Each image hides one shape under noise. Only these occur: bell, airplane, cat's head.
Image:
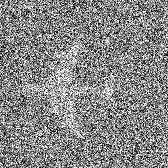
light airplane
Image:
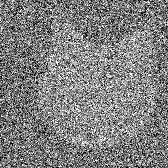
light cat's head
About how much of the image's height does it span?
nearly all
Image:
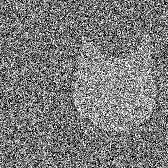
light cat's head
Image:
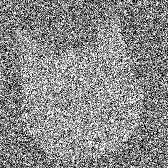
light cat's head
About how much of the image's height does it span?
nearly all
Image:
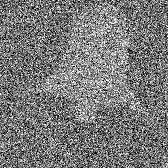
light bell
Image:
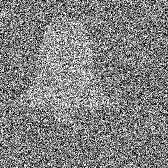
light bell
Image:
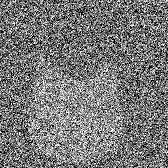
light cat's head
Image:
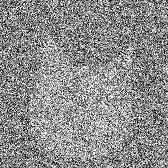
light cat's head
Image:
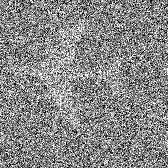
light airplane
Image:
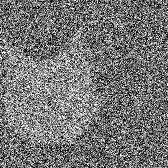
light cat's head
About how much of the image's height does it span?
two thirds
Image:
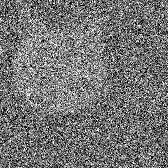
light cat's head
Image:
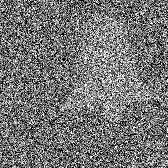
light bell
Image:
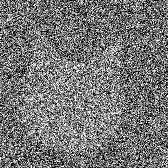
light cat's head
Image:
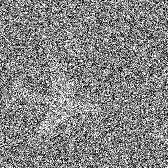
light airplane
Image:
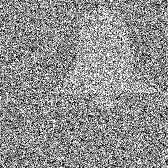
light bell
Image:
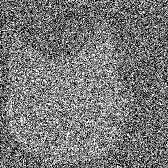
light cat's head
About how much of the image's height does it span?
nearly all
